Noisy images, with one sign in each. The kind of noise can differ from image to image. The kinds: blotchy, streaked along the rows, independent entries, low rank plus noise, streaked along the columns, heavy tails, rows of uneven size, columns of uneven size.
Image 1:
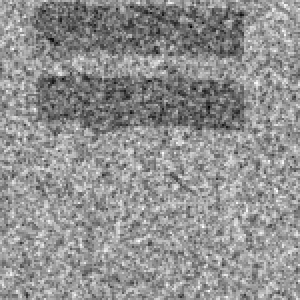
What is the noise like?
blotchy
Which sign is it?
equals sign
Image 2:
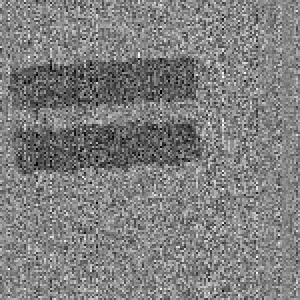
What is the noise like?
columns of uneven size
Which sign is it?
equals sign
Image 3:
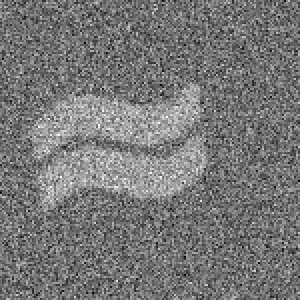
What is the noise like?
independent entries
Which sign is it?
approximately sign
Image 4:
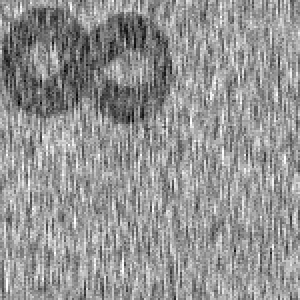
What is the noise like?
streaked along the columns
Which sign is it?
infinity sign
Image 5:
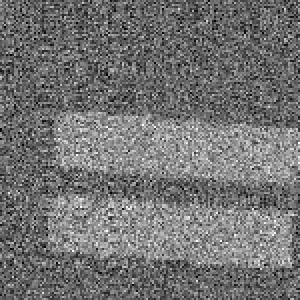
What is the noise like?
low rank plus noise
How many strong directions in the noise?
one
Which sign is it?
equals sign
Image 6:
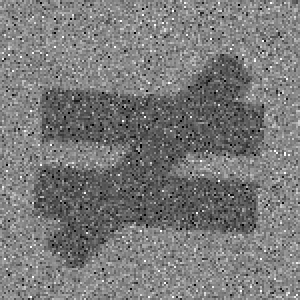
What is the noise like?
heavy tails
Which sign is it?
not-equal sign
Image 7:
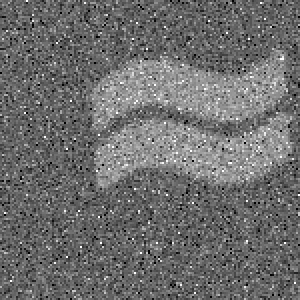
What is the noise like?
heavy tails
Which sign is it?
approximately sign
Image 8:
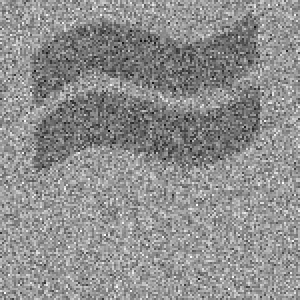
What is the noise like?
independent entries
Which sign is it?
approximately sign
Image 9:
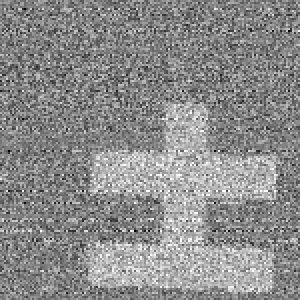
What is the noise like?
rows of uneven size
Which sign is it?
plus-minus sign
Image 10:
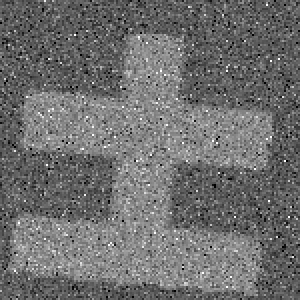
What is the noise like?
heavy tails
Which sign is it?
plus-minus sign
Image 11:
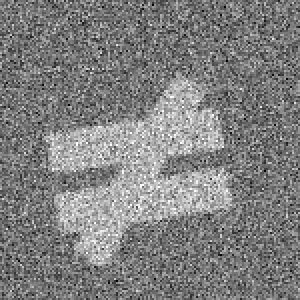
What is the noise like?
independent entries
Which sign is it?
not-equal sign
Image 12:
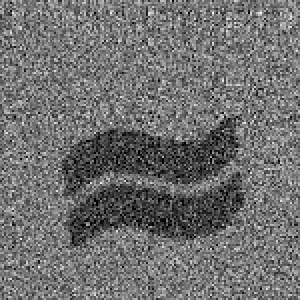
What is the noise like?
low rank plus noise
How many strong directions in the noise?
three or four
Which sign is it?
approximately sign
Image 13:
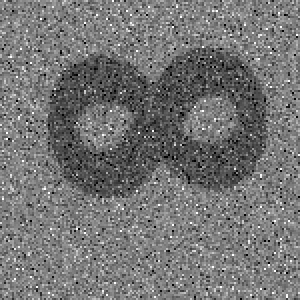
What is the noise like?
heavy tails
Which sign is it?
infinity sign
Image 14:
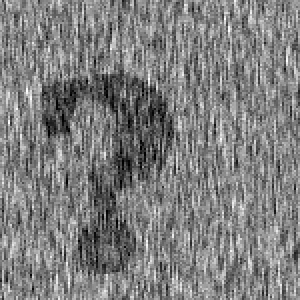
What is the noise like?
streaked along the columns
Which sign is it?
question mark
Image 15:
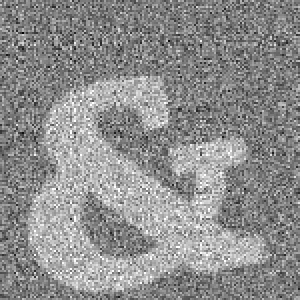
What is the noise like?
low rank plus noise
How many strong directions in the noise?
three or four
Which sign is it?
ampersand
